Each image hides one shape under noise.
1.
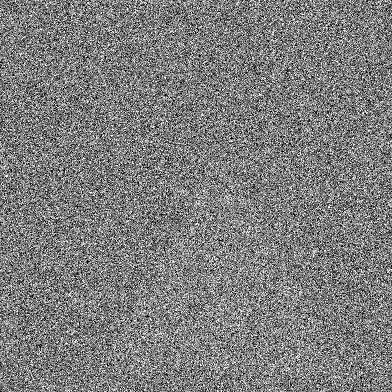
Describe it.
light triangle
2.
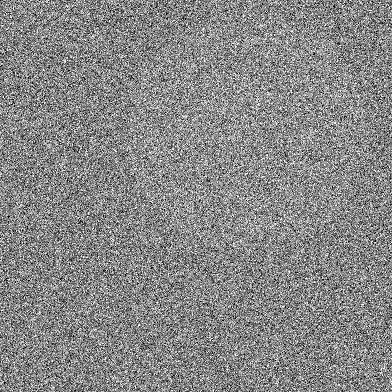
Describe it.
light disc
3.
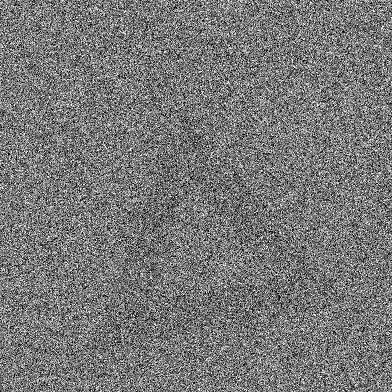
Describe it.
dark triangle frame
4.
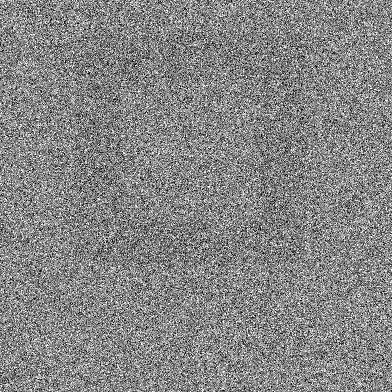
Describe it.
dark square frame
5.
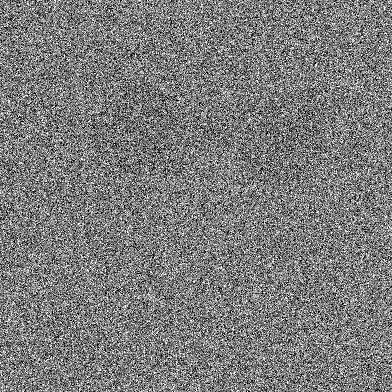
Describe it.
dark dumbbell
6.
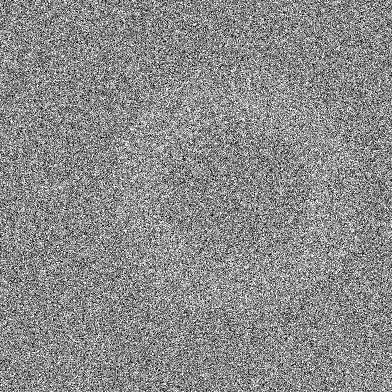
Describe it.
light ring
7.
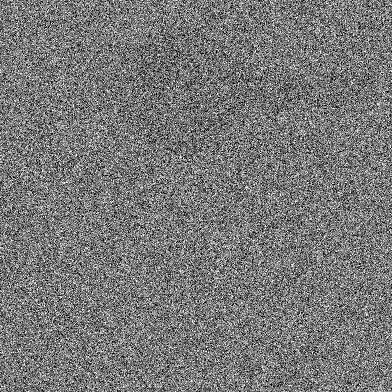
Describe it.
dark lollipop
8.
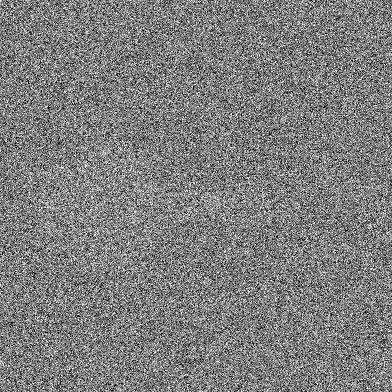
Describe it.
light lollipop
